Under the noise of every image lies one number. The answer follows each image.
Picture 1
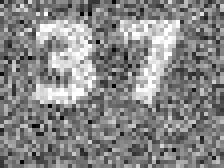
37
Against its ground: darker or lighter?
lighter
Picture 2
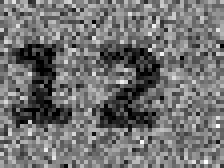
12
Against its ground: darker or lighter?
darker
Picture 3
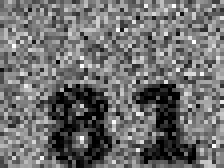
81
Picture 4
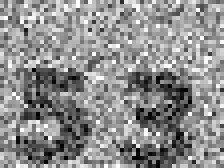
53
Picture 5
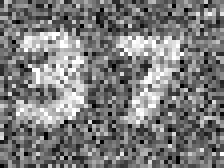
37
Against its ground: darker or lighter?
lighter
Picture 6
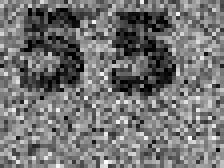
55
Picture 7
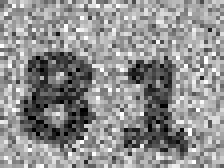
81
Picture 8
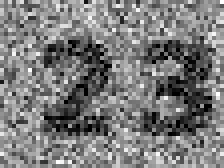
23
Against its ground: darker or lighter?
darker
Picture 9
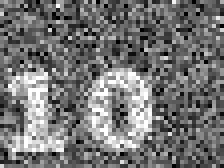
10
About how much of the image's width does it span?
two thirds
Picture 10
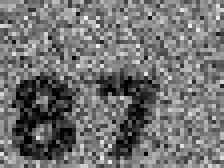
87
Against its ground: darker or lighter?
darker
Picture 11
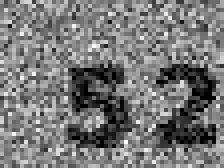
52
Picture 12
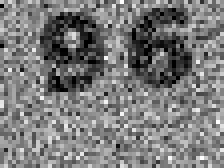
96
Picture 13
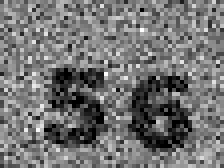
56
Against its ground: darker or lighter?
darker
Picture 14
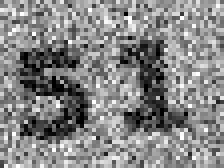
51
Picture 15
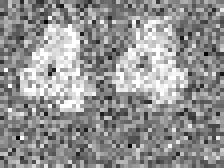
44
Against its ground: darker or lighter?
lighter
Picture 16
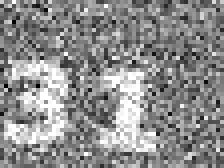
31
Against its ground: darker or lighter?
lighter
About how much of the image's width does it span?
two thirds
